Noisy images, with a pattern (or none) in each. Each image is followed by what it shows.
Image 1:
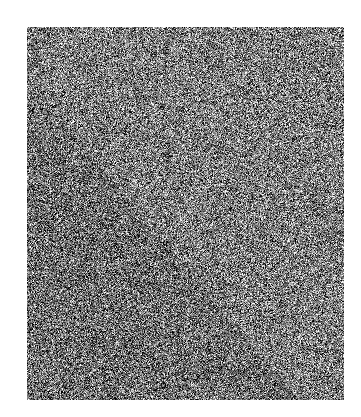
a sharp edge
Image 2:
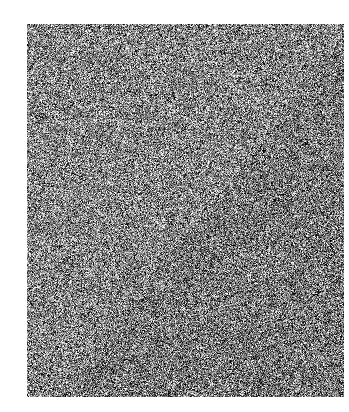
a sharp edge
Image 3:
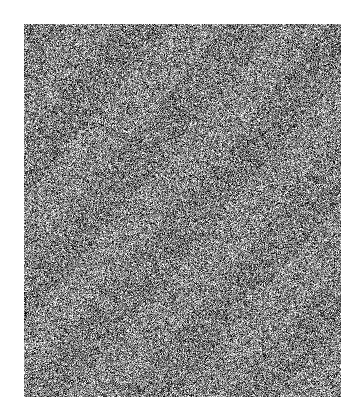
diagonal stripes
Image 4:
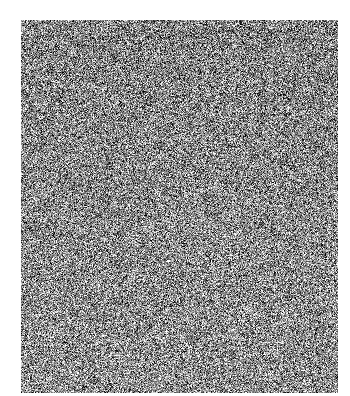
a smooth slope
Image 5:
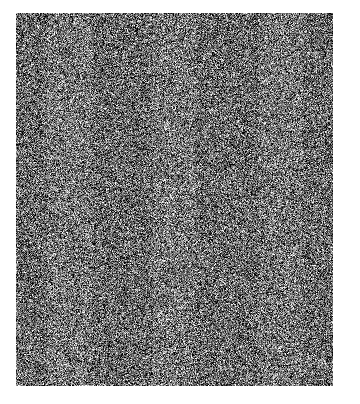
vertical stripes
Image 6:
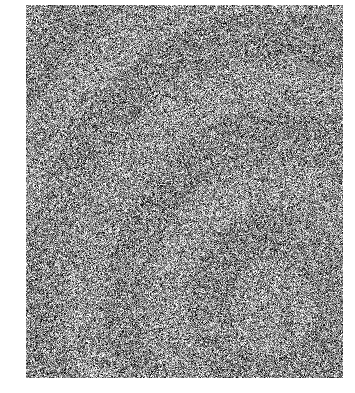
rings round one point
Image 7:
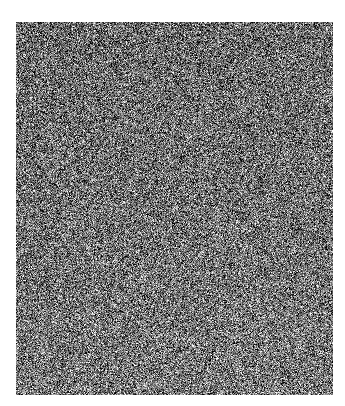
a smooth slope
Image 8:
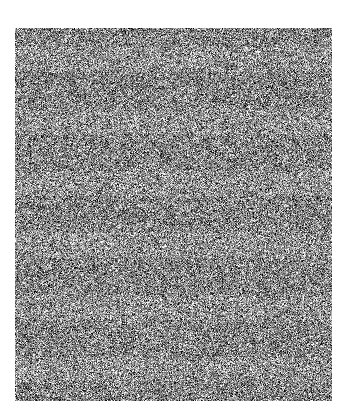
horizontal stripes
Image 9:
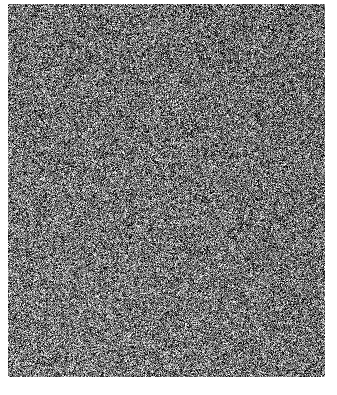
a smooth slope
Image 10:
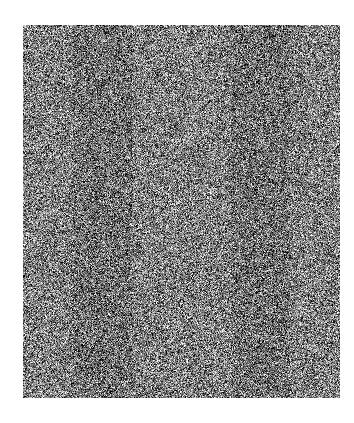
vertical stripes
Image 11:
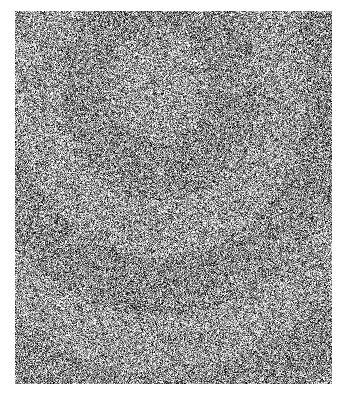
rings round one point
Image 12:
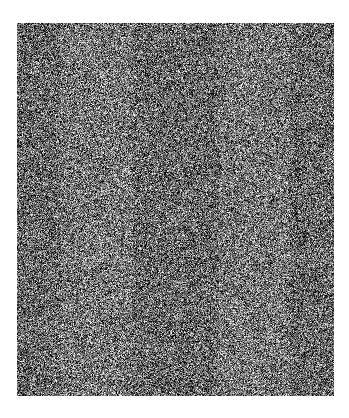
vertical stripes
